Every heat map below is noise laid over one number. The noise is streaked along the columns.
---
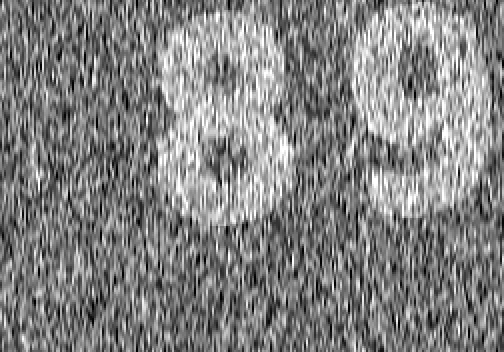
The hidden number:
89
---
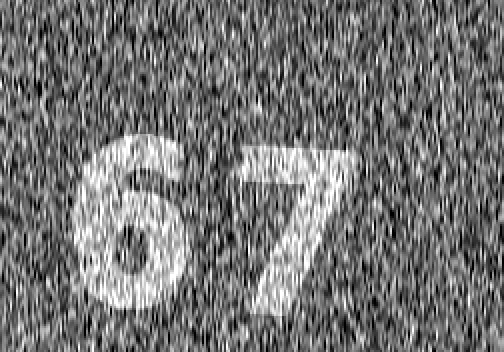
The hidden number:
67
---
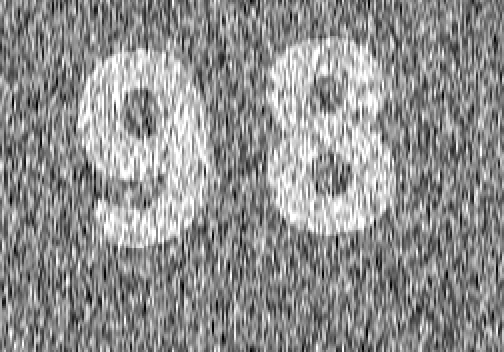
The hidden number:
98
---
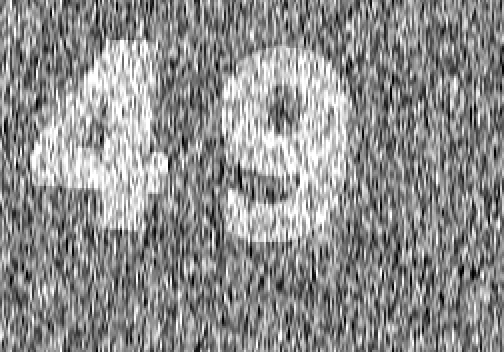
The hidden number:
49
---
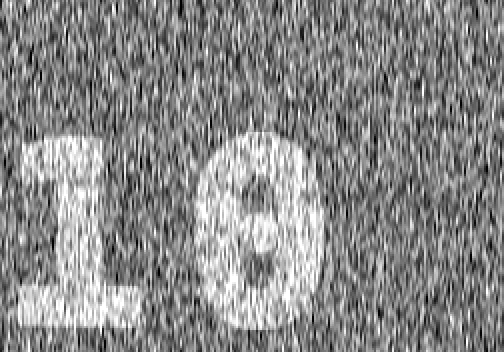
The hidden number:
10
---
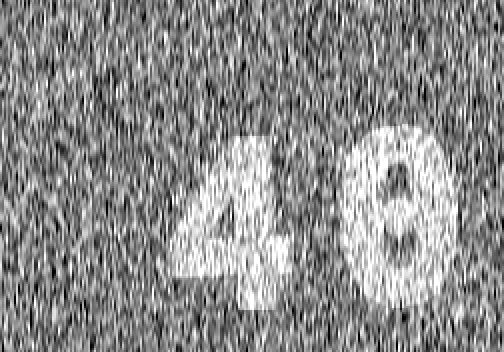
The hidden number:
40
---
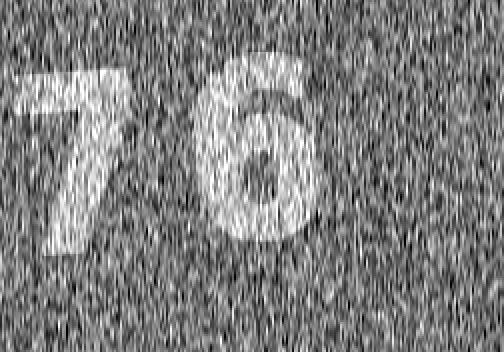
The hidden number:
76
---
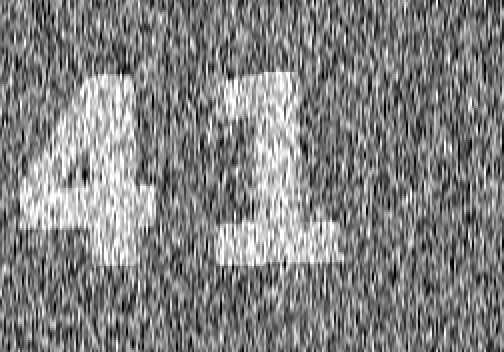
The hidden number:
41
